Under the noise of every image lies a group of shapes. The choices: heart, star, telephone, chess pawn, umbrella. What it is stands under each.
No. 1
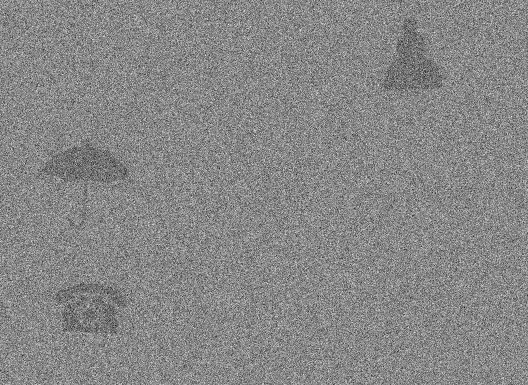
top right: chess pawn; middle left: umbrella; bottom left: telephone
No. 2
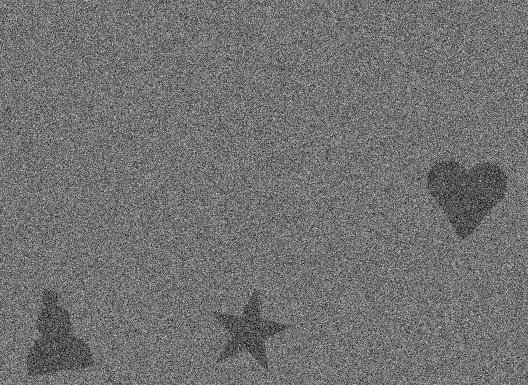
middle right: heart; bottom left: chess pawn; bottom middle: star
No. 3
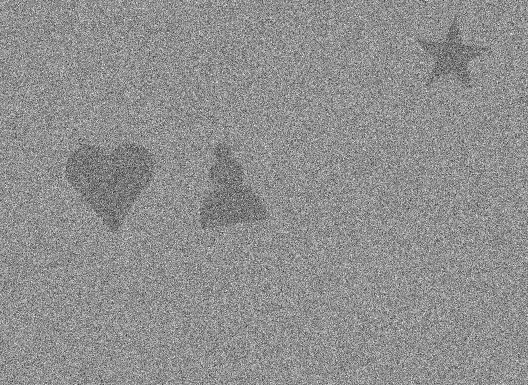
top right: star; middle left: heart; centre: chess pawn
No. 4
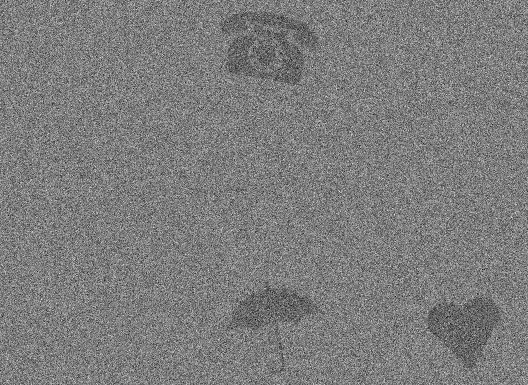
top middle: telephone; bottom middle: umbrella; bottom right: heart
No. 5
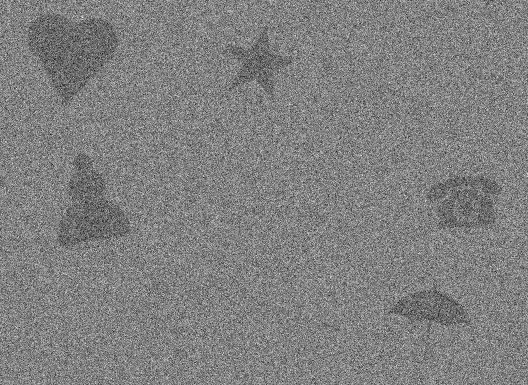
top left: heart; top middle: star; middle left: chess pawn; middle right: telephone; bottom right: umbrella
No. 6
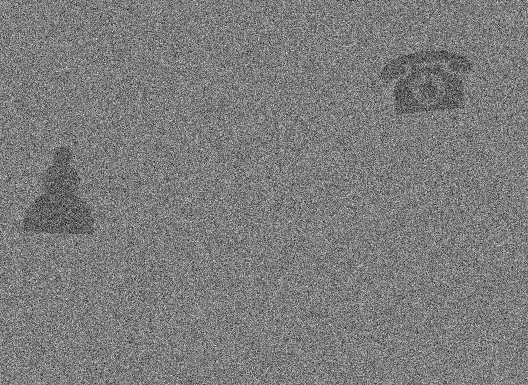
top right: telephone; middle left: chess pawn
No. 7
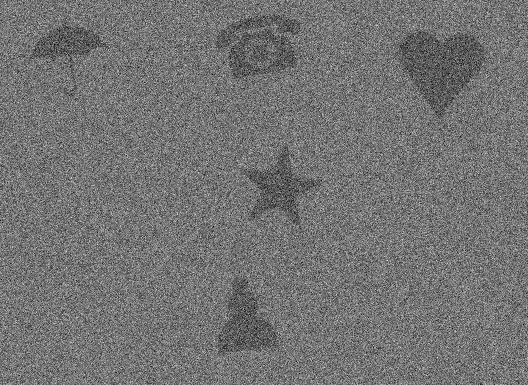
top left: umbrella; top middle: telephone; top right: heart; centre: star; bottom middle: chess pawn
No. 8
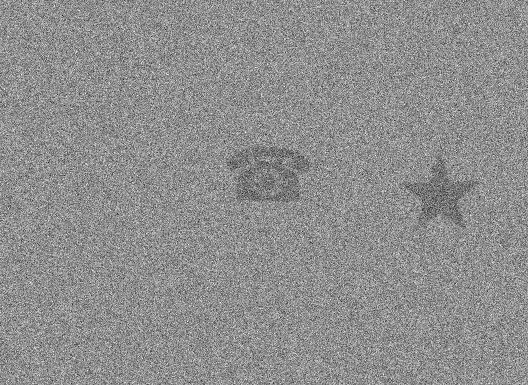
centre: telephone; middle right: star
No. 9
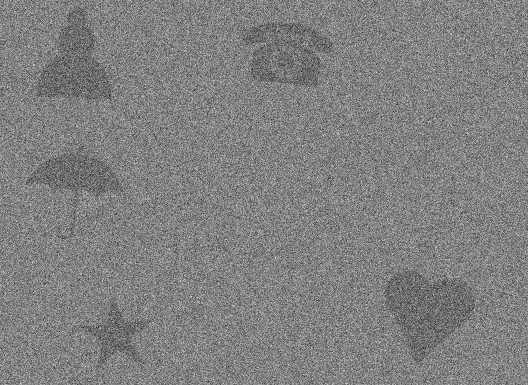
top left: chess pawn; top middle: telephone; middle left: umbrella; bottom left: star; bottom right: heart
